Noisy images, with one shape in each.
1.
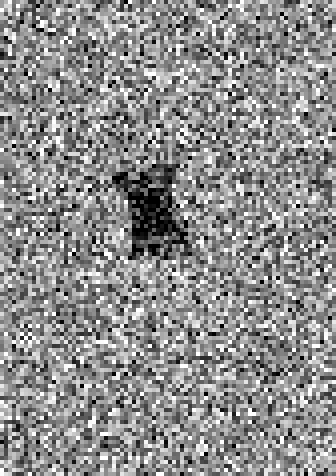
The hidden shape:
chess rook
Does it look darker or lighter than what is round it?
darker
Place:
centre
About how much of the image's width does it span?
a quarter
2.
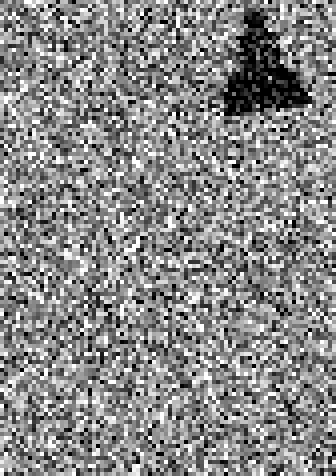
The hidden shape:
chess pawn
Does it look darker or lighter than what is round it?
darker
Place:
top right
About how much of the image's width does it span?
a quarter
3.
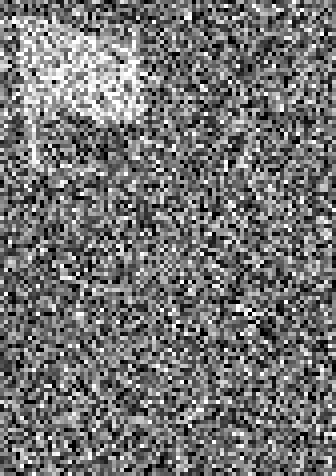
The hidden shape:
flag
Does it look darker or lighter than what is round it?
lighter
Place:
top left
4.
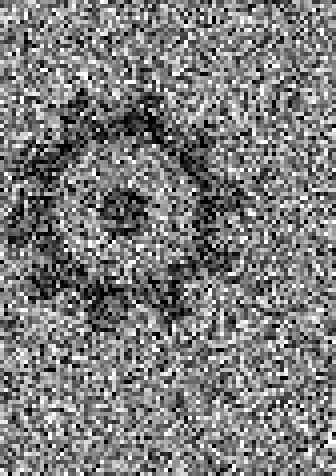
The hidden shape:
gear
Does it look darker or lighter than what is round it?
darker
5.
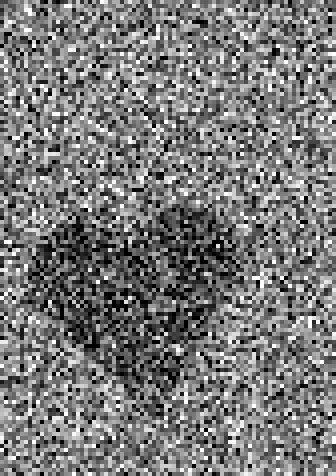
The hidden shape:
heart
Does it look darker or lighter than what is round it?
darker
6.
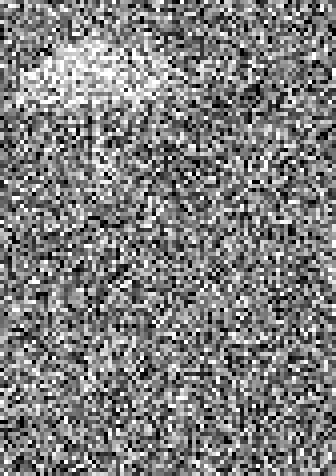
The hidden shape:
umbrella
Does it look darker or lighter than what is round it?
lighter
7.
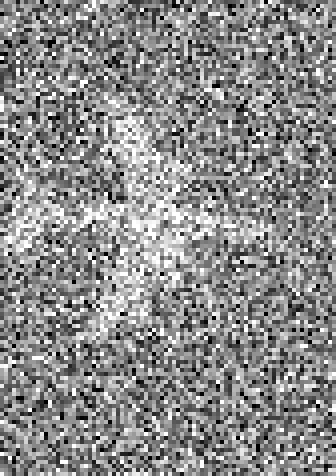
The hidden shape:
airplane
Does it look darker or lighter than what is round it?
lighter
